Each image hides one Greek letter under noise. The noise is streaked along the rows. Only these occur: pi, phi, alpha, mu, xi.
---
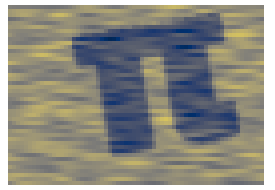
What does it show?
dark pi
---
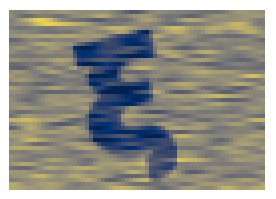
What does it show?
dark xi
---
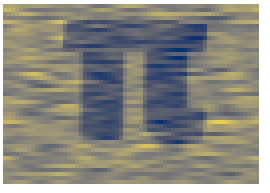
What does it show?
dark pi
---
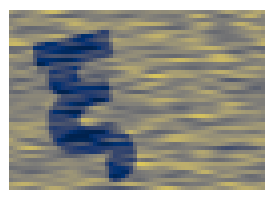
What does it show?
dark xi
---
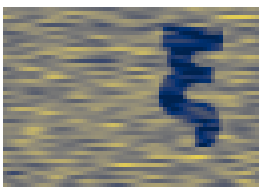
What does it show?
dark xi
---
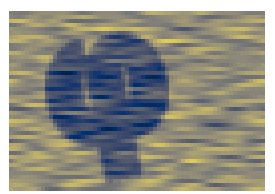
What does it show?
dark phi
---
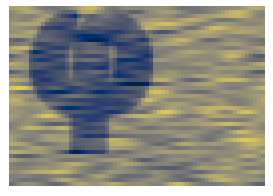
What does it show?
dark phi
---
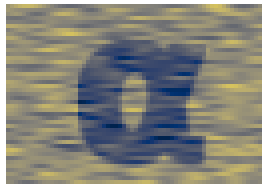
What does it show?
dark alpha
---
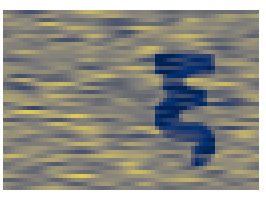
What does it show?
dark xi
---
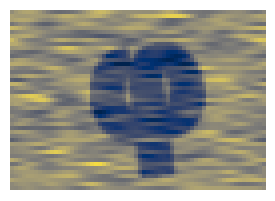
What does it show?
dark phi
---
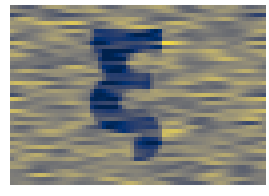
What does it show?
dark xi
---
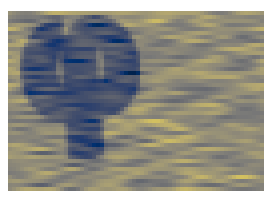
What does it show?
dark phi
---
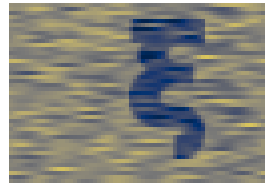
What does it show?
dark xi
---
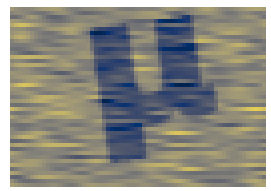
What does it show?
dark mu
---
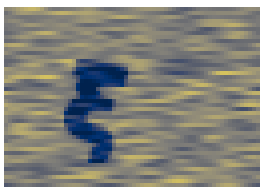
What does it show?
dark xi
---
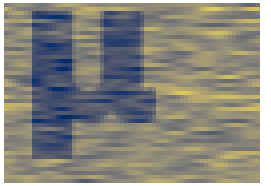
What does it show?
dark mu
